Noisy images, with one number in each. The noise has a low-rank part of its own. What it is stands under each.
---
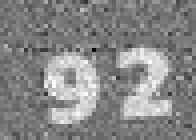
92
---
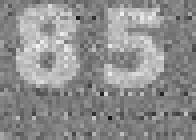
85
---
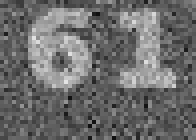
61
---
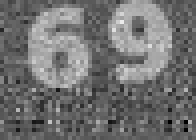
69
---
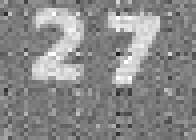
27
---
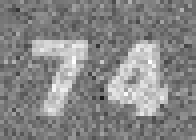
74
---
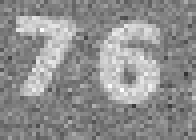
76
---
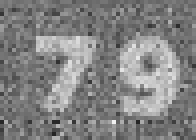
79
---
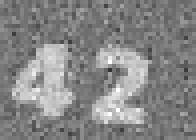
42
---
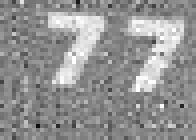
77
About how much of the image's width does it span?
two thirds
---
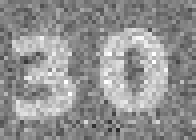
30
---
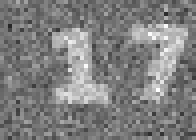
17
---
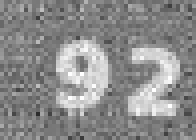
92
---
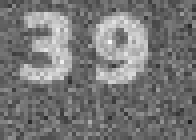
39
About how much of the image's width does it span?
two thirds
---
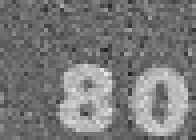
80
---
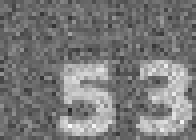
53
